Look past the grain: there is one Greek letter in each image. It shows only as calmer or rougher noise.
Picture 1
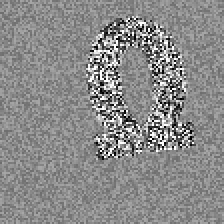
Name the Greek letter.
omega
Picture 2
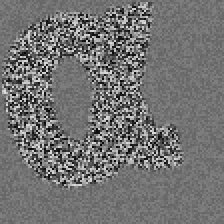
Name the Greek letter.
alpha
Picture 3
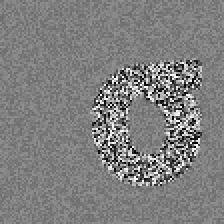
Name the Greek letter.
sigma
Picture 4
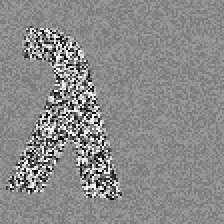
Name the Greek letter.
lambda
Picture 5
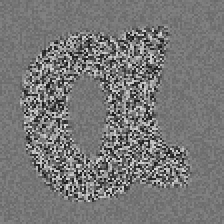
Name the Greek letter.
alpha
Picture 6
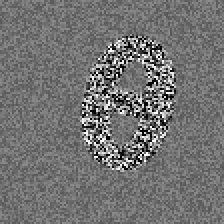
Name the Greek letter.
theta
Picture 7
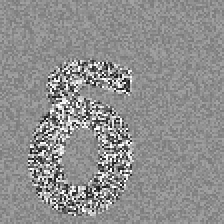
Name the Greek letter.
delta
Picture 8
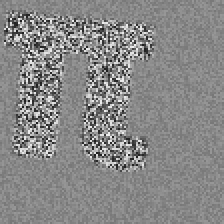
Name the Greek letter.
pi
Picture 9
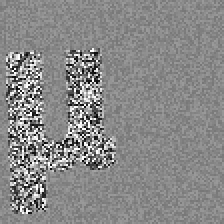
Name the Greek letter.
mu
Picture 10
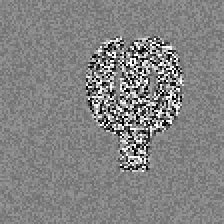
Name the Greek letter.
phi
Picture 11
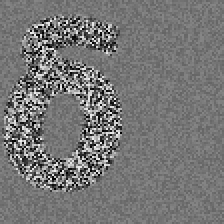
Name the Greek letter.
delta
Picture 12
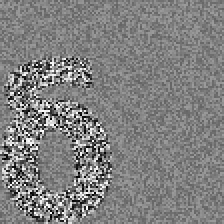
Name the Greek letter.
delta
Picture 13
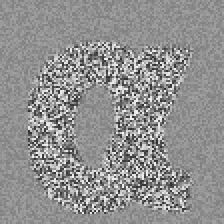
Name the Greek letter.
alpha
